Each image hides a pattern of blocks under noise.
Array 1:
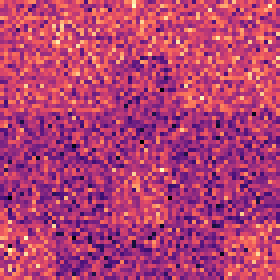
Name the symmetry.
left and right mirror each other
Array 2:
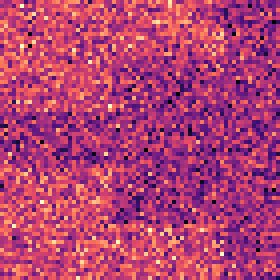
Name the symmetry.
top and bottom mirror each other
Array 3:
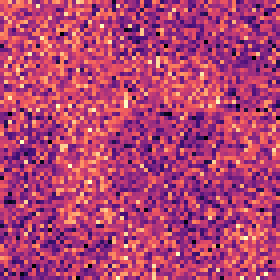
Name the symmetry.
mirrored about the diagonal from the top left
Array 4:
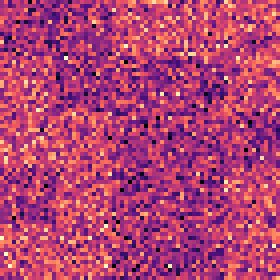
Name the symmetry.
no symmetry
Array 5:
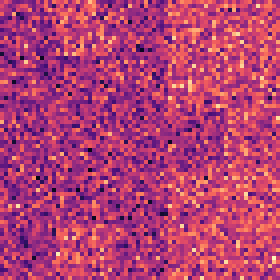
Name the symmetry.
top and bottom mirror each other
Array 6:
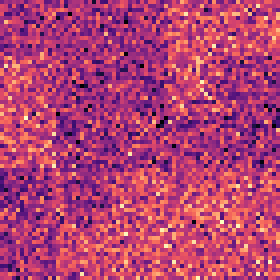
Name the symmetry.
no symmetry
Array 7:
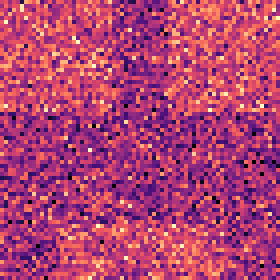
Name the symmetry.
left and right mirror each other
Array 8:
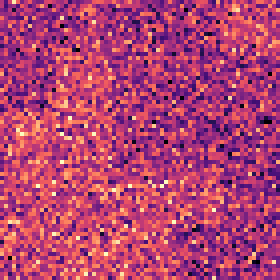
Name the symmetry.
mirrored about the diagonal from the bottom left
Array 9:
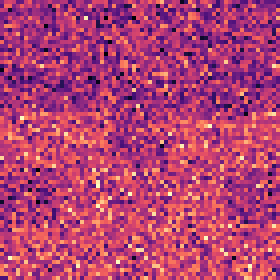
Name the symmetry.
left and right mirror each other
